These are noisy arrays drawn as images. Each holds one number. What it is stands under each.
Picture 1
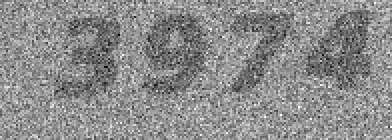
3974
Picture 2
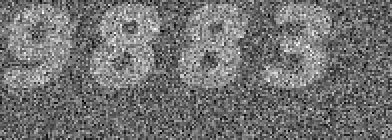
9883
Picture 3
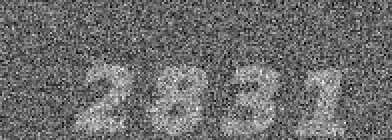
2831
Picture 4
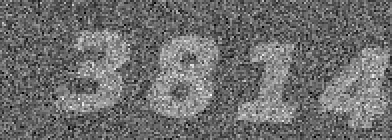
3814
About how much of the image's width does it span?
nearly all
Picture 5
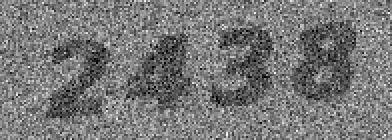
2438
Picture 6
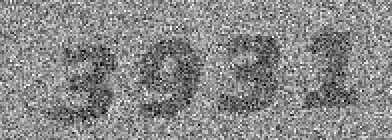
3931
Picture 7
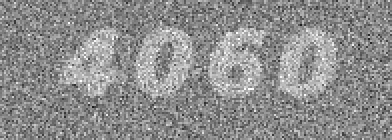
4060
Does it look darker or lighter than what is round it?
lighter
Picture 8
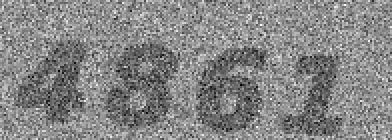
4861
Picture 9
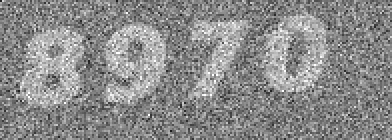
8970
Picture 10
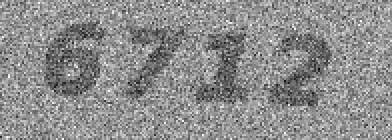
6712
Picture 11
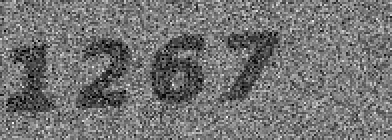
1267
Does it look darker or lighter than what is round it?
darker
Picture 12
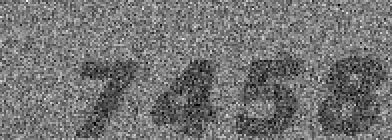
7458
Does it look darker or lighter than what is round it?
darker
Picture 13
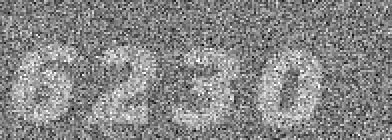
6230
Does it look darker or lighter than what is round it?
lighter
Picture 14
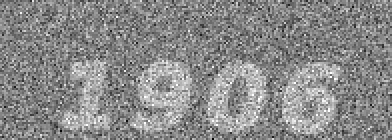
1906
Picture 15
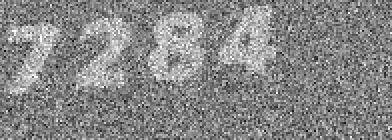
7284
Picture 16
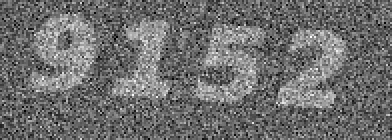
9152
